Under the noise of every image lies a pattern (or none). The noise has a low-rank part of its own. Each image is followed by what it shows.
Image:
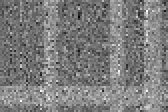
bands of rows crossing bands of columns
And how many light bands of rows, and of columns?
1 and 3
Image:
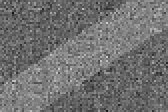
a diagonal band
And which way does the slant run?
bottom left to top right
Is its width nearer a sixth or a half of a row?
a half
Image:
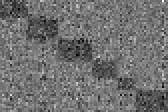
blocks along the diagonal
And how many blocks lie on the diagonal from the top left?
6
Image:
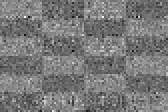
a checkerboard
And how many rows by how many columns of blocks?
6 by 4
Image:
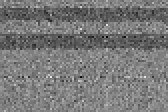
bands of rows
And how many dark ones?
2
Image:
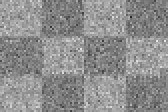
a checkerboard
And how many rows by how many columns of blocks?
3 by 4
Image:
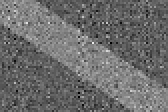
a diagonal band
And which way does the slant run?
top left to bottom right
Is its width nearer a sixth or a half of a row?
a half
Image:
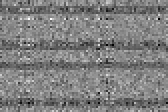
bands of rows
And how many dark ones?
4
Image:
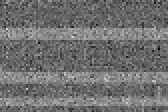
bands of rows
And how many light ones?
3
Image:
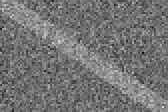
a diagonal band
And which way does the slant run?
top left to bottom right
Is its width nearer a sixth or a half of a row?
a sixth
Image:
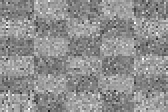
a checkerboard
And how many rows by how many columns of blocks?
6 by 5
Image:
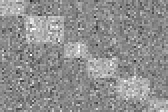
blocks along the diagonal
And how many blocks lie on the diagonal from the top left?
6
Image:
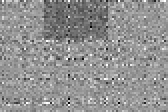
one block
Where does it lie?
top middle
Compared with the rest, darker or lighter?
darker
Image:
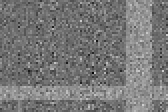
bands of rows crossing bands of columns
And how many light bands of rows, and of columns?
1 and 1
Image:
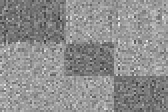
blocks along the diagonal
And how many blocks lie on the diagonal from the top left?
3
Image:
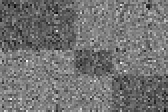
blocks along the diagonal
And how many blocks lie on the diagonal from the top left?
3
